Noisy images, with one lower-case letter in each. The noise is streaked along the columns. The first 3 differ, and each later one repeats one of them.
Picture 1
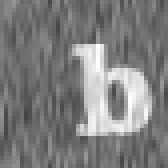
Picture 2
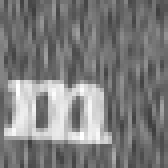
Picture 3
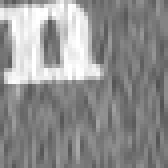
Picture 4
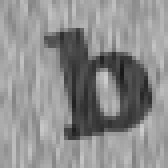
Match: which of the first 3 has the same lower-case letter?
1
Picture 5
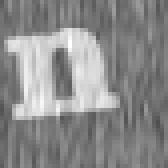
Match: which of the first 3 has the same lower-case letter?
3
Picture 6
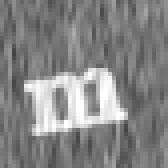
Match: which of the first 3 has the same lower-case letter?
2
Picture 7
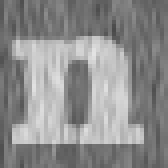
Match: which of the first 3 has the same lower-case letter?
3
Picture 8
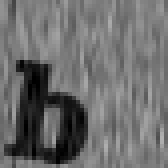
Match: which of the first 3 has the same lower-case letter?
1
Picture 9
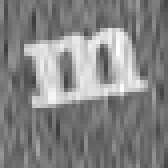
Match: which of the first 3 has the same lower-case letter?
2
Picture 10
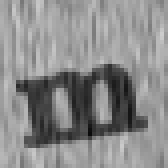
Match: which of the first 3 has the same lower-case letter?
2
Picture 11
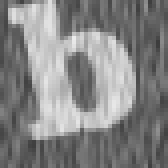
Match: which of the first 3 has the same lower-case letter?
1
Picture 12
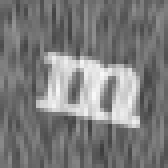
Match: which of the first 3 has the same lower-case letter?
2
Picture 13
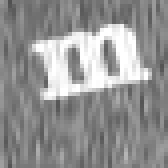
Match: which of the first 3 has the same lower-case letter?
2
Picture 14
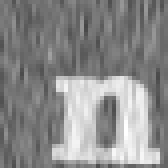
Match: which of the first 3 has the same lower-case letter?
3
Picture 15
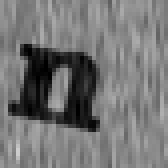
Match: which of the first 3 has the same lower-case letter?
3
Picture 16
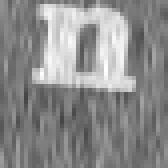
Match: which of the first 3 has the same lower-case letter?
3
